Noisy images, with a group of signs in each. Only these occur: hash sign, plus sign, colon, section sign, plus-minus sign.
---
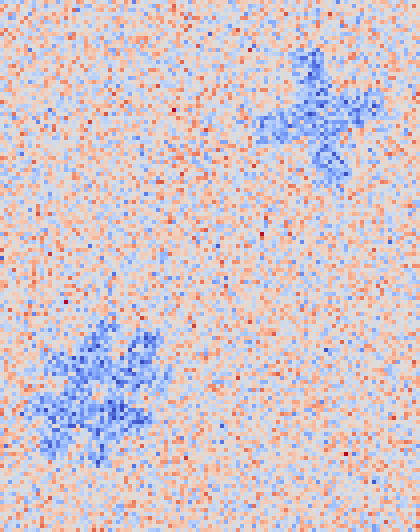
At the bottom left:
hash sign
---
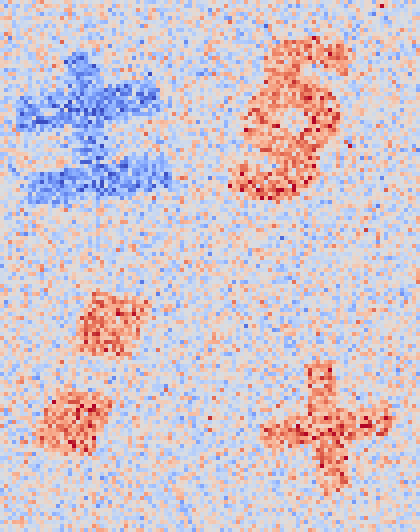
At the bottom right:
plus sign
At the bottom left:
colon
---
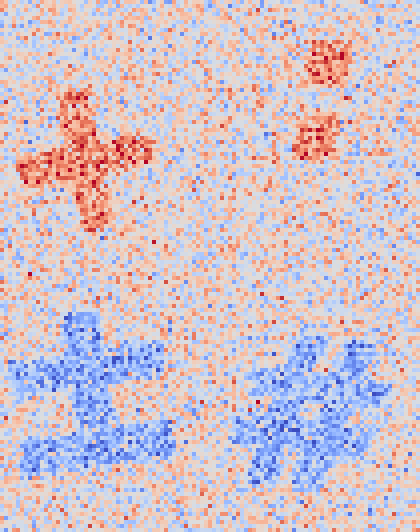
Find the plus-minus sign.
bottom left
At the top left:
plus sign
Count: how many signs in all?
4
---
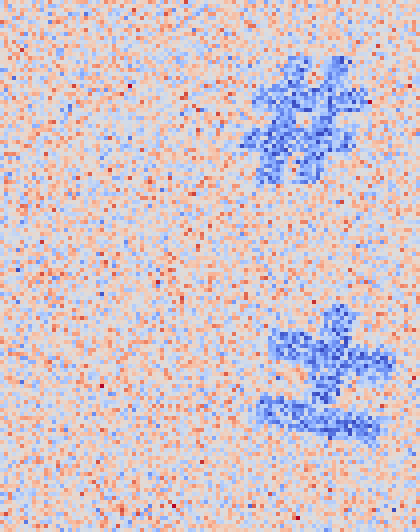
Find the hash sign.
top right
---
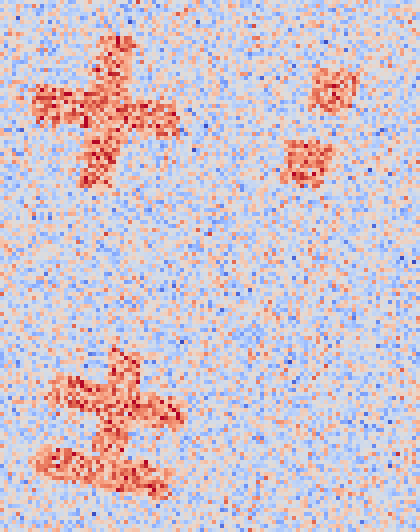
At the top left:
plus sign
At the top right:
colon
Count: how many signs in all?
3
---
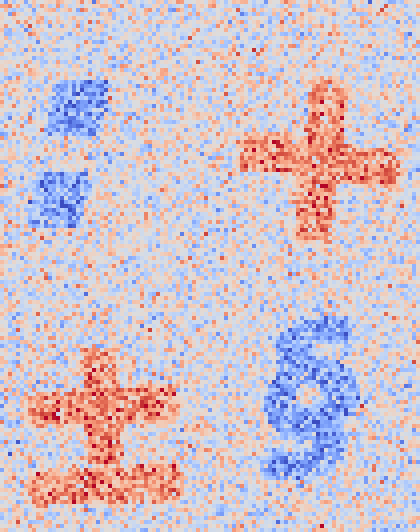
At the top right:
plus sign
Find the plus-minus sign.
bottom left
